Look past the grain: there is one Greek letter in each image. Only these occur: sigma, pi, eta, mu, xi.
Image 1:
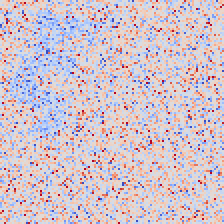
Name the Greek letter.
xi
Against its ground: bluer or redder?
bluer
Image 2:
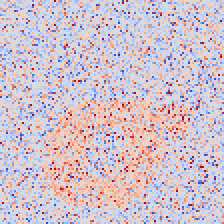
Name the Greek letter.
sigma
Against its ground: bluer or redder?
redder
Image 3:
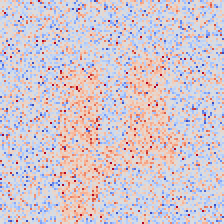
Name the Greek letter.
mu
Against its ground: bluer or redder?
redder
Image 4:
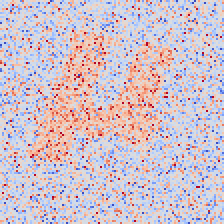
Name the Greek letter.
mu
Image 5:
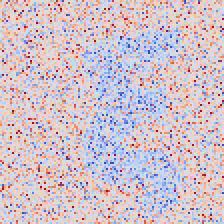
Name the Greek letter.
xi
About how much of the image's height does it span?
nearly all
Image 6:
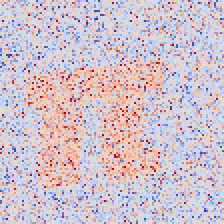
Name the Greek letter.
pi
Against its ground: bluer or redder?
redder
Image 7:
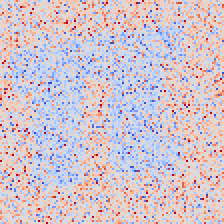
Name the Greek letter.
pi
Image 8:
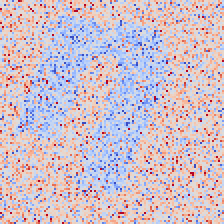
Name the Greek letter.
eta
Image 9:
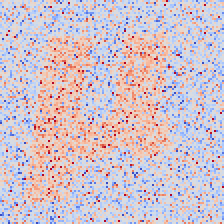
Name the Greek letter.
mu
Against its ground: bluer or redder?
redder
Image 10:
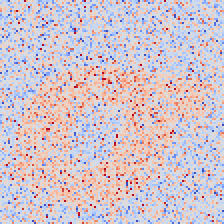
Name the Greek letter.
sigma
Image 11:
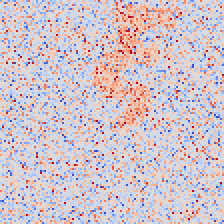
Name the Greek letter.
xi
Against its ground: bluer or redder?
redder
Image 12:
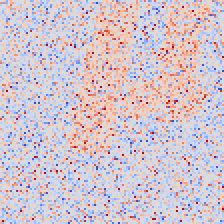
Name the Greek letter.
mu
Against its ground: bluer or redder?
redder
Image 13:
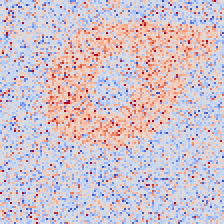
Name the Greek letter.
sigma
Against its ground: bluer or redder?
redder
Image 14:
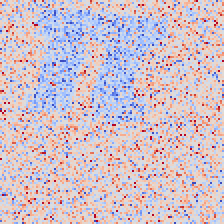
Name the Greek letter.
pi
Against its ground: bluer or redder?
bluer
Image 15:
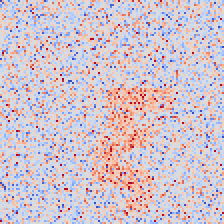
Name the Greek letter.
xi
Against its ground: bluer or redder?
redder
